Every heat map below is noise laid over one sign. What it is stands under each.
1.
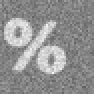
light percent sign
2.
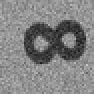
dark infinity sign
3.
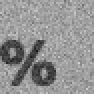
dark percent sign
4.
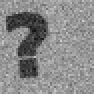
dark question mark
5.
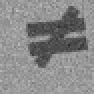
dark not-equal sign
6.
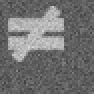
light not-equal sign
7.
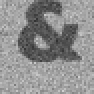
dark ampersand
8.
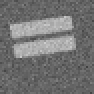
light equals sign
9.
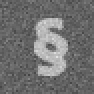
light section sign
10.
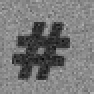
dark hash sign
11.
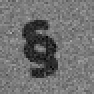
dark section sign
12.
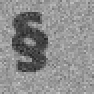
dark section sign
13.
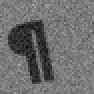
dark pilcrow
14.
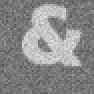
light ampersand
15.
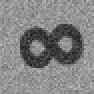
dark infinity sign
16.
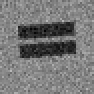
dark equals sign
